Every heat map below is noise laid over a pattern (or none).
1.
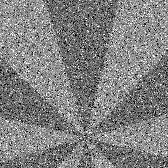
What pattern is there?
spokes from one point
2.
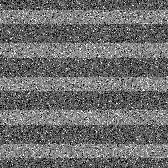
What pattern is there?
horizontal stripes
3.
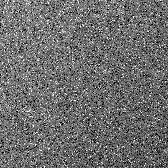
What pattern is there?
a smooth slope
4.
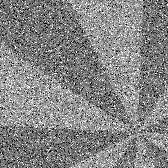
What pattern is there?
spokes from one point
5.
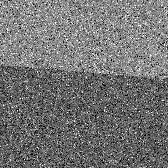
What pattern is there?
a sharp edge
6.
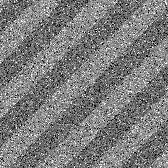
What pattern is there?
diagonal stripes
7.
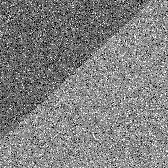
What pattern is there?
a sharp edge
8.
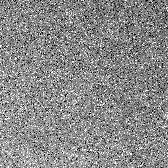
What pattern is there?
a smooth slope
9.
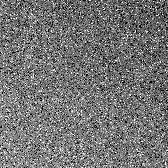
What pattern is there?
a smooth slope
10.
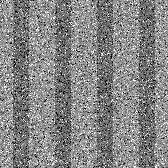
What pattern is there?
vertical stripes
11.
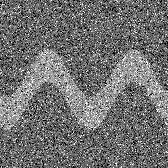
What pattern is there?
a wavy band
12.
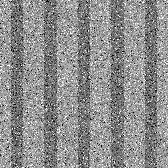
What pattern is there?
vertical stripes
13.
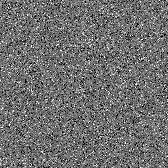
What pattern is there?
only noise
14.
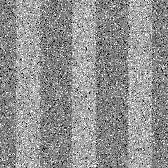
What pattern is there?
vertical stripes
